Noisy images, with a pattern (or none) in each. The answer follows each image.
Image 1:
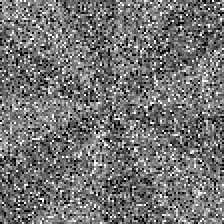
spokes from one point
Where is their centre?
centre
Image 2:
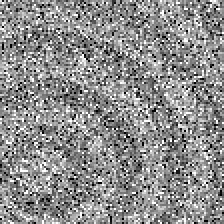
rings round one point
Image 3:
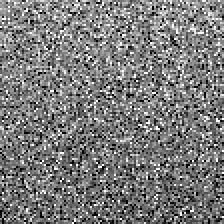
a smooth slope
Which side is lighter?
top
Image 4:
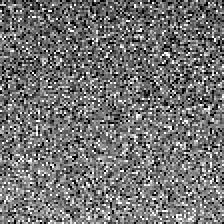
a smooth slope
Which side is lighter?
bottom
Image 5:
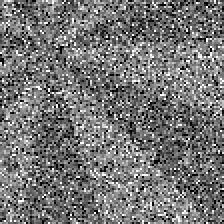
spokes from one point
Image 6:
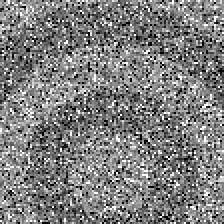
rings round one point
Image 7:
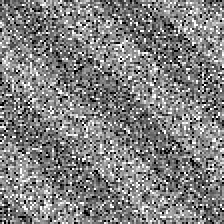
diagonal stripes
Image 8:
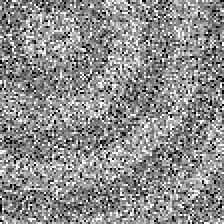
rings round one point
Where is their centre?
top left
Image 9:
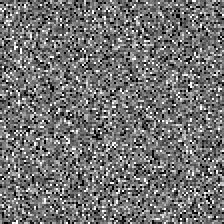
only noise
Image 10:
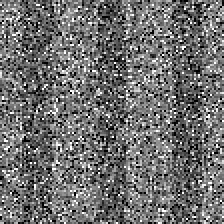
vertical stripes
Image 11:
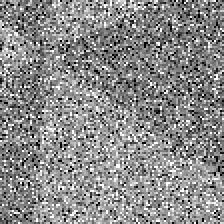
spokes from one point
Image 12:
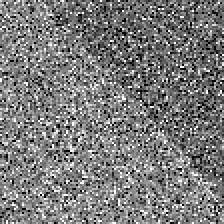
a sharp edge
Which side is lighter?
bottom left
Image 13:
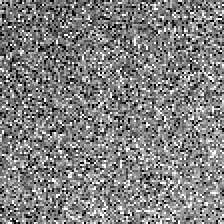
a smooth slope
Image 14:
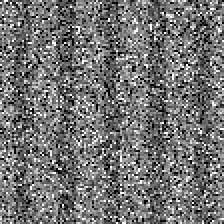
vertical stripes
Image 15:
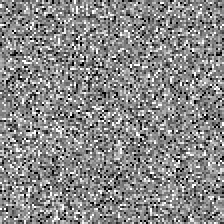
only noise
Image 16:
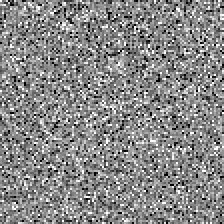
only noise
